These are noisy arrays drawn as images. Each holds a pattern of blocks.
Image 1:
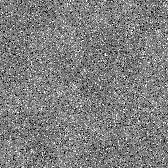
mirrored about the diagonal from the bottom left
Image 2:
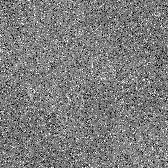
mirrored about the diagonal from the top left
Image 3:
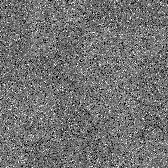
no symmetry
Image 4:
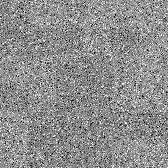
no symmetry
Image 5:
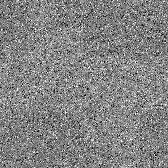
the same after a half turn
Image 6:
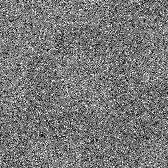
mirrored about the diagonal from the top left
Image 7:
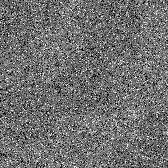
mirrored about the diagonal from the top left
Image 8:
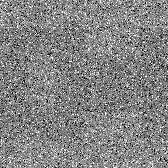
top and bottom mirror each other
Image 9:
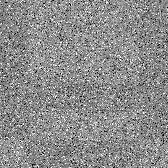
left and right mirror each other
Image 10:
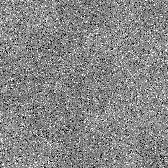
top and bottom mirror each other
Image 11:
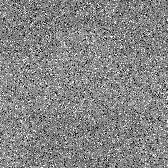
left and right mirror each other
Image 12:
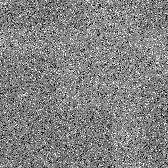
mirrored about the diagonal from the bottom left
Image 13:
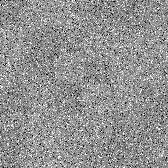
mirrored about the diagonal from the top left
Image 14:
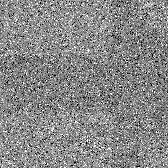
top and bottom mirror each other
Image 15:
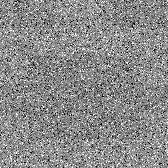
left and right mirror each other
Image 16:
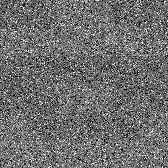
left and right mirror each other
